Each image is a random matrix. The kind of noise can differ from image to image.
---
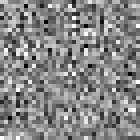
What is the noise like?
low rank plus noise
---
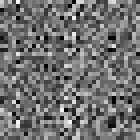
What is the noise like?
low rank plus noise
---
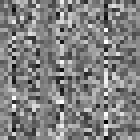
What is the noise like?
columns of uneven size
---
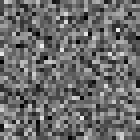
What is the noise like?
independent entries
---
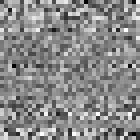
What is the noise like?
rows of uneven size
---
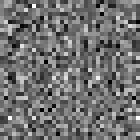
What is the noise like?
low rank plus noise
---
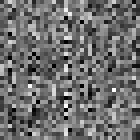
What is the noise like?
columns of uneven size
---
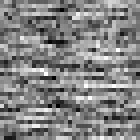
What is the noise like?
streaked along the rows
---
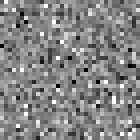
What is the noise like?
heavy tails
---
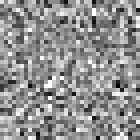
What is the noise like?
low rank plus noise
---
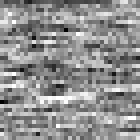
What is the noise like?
streaked along the rows
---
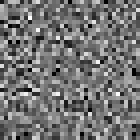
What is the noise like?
low rank plus noise
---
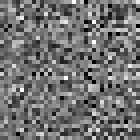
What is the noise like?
low rank plus noise
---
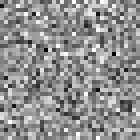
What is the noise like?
independent entries
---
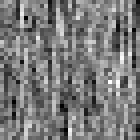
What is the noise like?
streaked along the columns
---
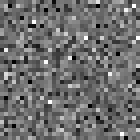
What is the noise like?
heavy tails
